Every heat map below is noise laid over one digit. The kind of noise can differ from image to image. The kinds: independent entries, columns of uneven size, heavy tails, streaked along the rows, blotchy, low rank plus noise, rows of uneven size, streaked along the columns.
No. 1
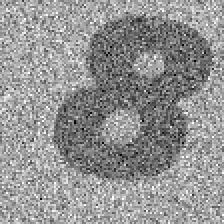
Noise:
independent entries
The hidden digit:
8
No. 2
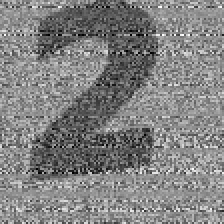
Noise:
rows of uneven size
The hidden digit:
2
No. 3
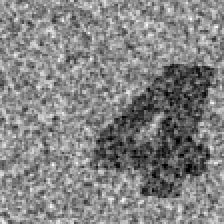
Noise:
blotchy
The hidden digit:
4
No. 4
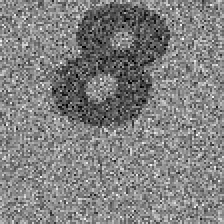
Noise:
independent entries
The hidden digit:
8
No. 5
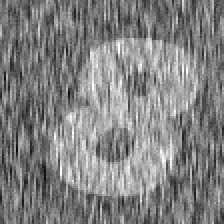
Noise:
streaked along the columns
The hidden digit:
8
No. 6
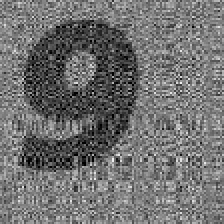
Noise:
low rank plus noise
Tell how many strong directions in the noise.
two
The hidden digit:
9
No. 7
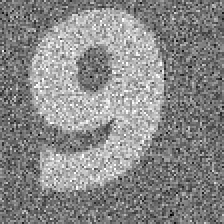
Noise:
independent entries
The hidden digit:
9
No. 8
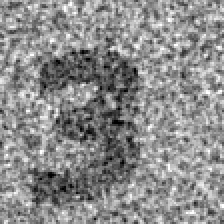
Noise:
blotchy
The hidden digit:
3
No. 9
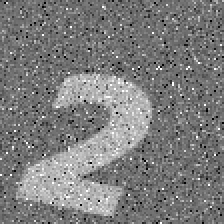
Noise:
heavy tails
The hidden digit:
2
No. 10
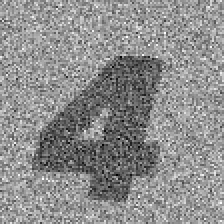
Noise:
independent entries
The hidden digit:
4
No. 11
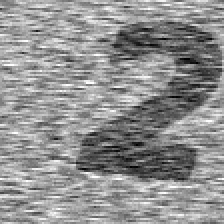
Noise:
streaked along the rows
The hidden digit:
2
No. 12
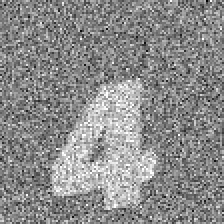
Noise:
independent entries
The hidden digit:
4
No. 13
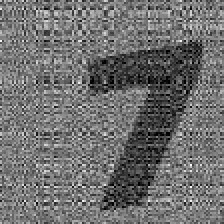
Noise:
low rank plus noise
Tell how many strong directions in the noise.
one
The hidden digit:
7
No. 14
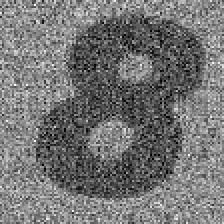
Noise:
low rank plus noise
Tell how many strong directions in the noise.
five to eight
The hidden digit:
8
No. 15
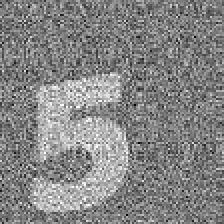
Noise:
low rank plus noise
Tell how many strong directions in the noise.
three or four
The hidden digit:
5
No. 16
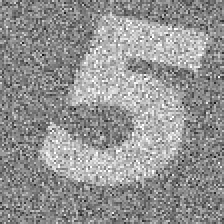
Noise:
independent entries
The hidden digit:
5
